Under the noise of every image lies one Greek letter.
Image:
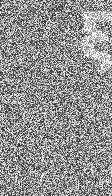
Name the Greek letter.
xi
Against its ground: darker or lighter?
lighter
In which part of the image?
top right
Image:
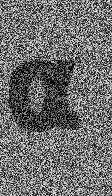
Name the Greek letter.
alpha
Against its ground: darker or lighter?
darker
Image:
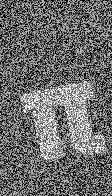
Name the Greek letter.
pi
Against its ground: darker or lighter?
lighter
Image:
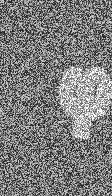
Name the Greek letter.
phi
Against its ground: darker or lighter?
lighter
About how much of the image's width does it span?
half
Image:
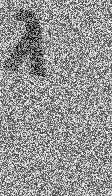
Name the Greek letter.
lambda
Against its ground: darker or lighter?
darker
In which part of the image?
top left
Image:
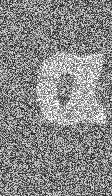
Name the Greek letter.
alpha
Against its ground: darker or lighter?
lighter
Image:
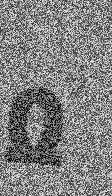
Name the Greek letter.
omega
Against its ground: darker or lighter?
darker
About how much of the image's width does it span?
half
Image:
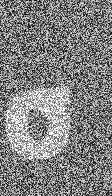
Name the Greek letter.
sigma
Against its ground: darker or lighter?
lighter
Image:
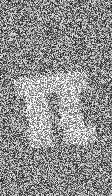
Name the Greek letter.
pi
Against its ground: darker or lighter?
lighter
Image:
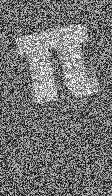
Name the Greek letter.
pi
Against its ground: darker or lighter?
lighter
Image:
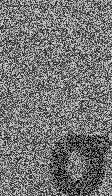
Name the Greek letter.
sigma
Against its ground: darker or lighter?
darker
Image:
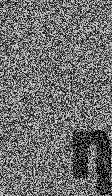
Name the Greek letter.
eta
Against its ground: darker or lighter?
darker
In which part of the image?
bottom right
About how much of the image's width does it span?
a third
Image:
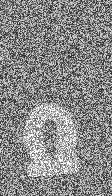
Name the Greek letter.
omega
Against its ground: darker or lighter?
lighter
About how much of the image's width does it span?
half
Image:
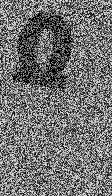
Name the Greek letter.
omega
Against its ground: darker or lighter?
darker
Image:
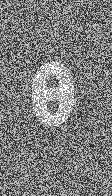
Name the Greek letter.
theta
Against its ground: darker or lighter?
lighter
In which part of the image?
centre
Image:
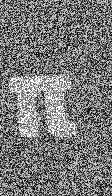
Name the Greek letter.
pi
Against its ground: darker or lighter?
lighter
